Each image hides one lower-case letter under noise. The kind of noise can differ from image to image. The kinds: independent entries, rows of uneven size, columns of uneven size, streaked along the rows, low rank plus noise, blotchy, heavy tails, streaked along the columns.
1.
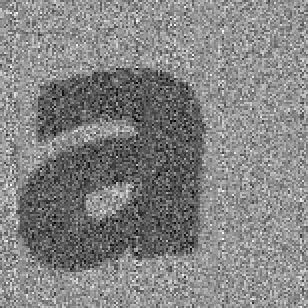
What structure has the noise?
columns of uneven size
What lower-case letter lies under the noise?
a
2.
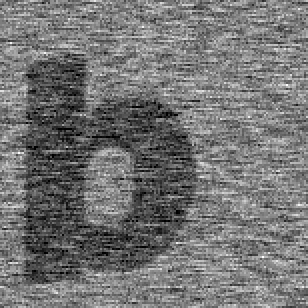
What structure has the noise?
streaked along the rows
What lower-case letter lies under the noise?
b
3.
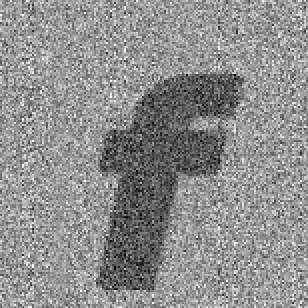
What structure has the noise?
columns of uneven size
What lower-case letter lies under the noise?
f
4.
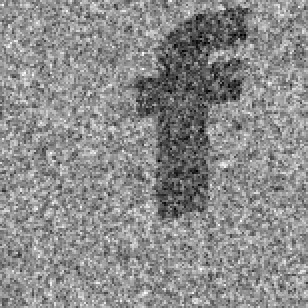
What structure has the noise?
blotchy
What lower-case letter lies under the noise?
f
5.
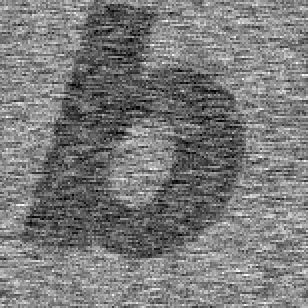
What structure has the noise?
streaked along the rows
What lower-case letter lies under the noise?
b
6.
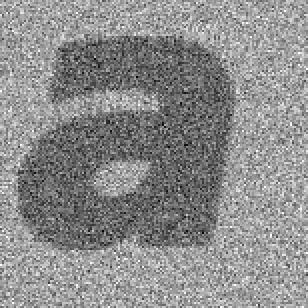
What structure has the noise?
low rank plus noise
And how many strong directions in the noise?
two
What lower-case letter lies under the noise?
a
